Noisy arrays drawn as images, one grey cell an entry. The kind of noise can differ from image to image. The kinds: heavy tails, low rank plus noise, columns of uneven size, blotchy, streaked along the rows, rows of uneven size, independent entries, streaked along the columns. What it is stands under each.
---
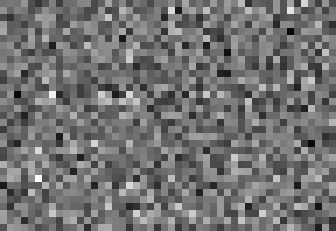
independent entries
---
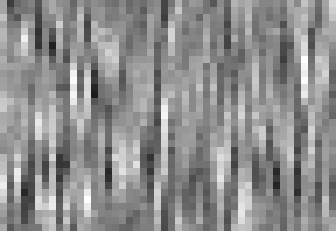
streaked along the columns
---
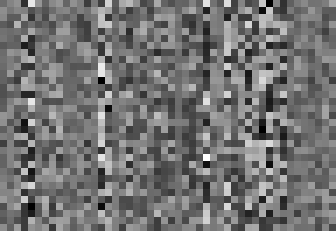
columns of uneven size
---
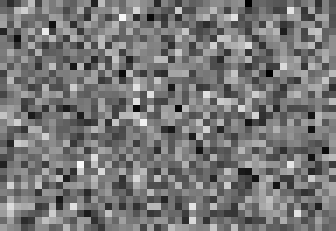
independent entries
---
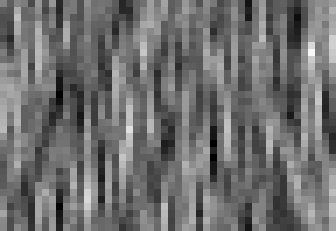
streaked along the columns
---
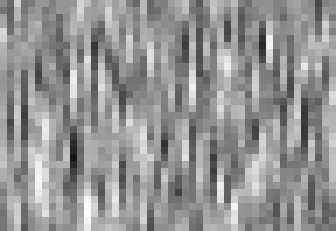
streaked along the columns
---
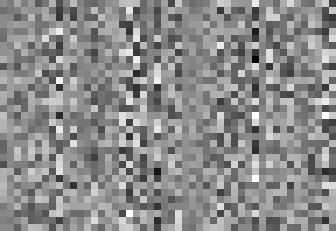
columns of uneven size
